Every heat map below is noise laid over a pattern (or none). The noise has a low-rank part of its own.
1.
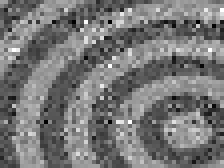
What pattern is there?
rings round one point
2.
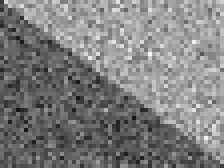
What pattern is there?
a sharp edge
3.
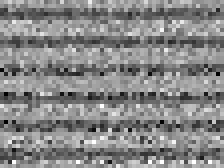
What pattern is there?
horizontal stripes
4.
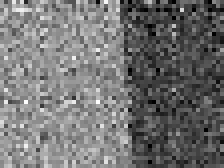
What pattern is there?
a sharp edge
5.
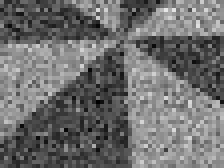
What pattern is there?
spokes from one point
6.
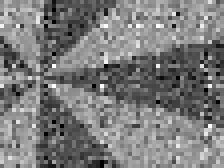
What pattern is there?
spokes from one point
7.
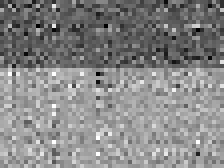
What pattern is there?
a sharp edge
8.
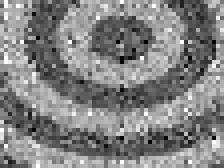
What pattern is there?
rings round one point
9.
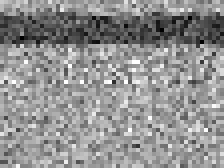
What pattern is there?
one horizontal stripe
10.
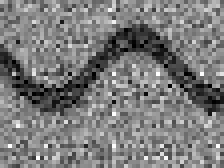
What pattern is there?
a wavy band
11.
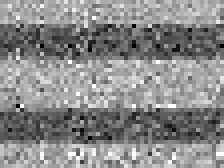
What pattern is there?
horizontal stripes
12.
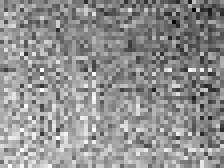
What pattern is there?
a smooth slope
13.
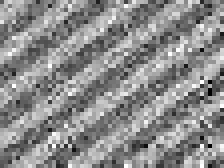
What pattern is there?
diagonal stripes
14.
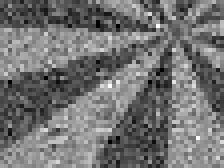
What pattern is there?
spokes from one point
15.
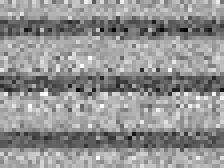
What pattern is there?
horizontal stripes
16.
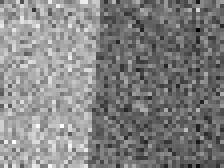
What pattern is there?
a sharp edge
